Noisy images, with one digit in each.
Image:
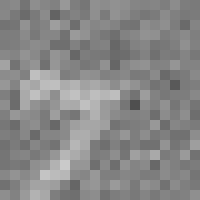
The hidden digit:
7
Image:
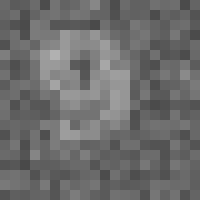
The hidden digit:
9
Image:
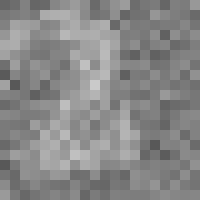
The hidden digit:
2
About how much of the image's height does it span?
nearly all
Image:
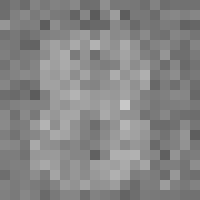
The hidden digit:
8
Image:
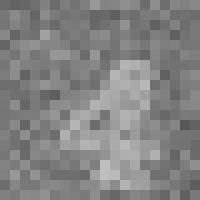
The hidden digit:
4
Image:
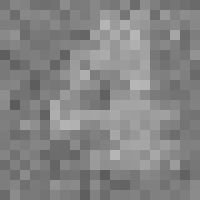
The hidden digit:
4
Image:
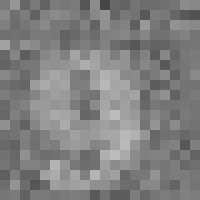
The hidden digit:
9
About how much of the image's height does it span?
two thirds
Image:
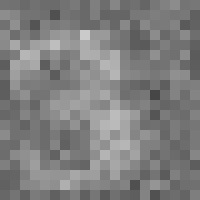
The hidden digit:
3
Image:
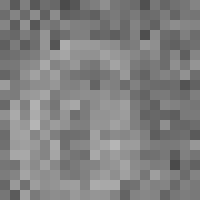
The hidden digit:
6
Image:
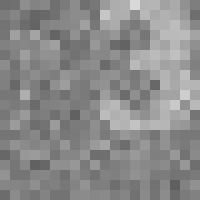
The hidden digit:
3
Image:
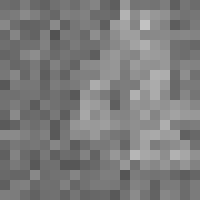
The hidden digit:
4
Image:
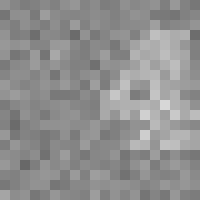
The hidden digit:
4
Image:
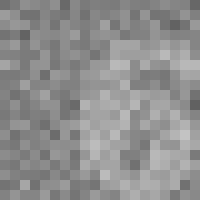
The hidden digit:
6
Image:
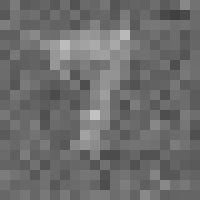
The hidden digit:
7
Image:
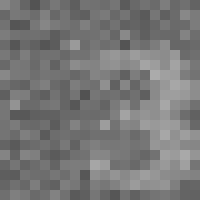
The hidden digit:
3
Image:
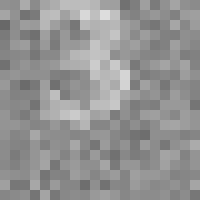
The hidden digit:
3
